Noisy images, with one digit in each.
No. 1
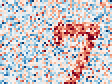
7
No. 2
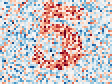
5
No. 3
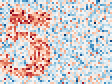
5
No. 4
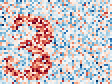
3
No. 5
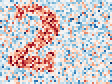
2
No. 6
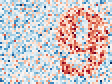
9
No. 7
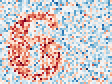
6
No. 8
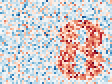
8
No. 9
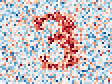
3
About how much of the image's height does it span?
two thirds
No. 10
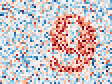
9
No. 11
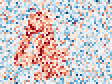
4
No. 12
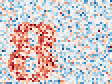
8
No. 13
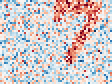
7
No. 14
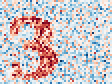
3
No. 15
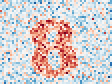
8
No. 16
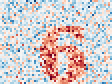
6
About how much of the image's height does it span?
two thirds
